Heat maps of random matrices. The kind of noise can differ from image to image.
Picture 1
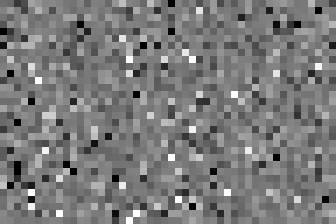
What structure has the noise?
heavy tails
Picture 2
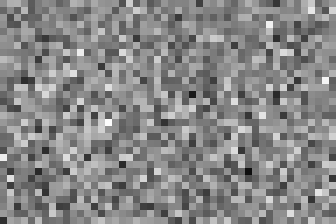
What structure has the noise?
independent entries
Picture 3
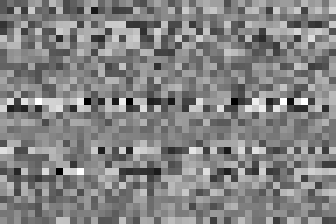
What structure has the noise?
rows of uneven size
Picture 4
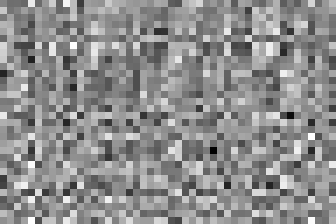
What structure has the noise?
low rank plus noise
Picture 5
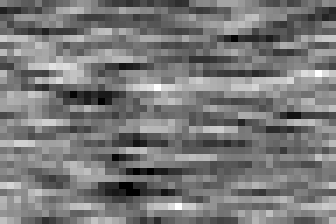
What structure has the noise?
streaked along the rows
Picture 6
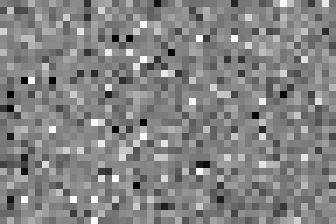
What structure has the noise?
heavy tails
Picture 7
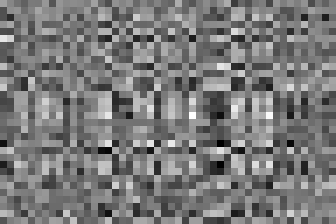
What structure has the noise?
low rank plus noise
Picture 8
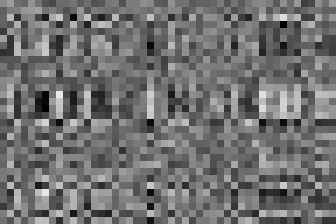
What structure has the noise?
low rank plus noise
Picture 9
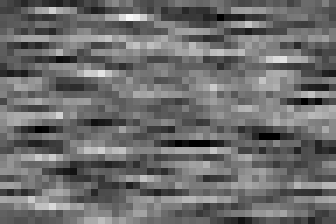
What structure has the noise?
streaked along the rows
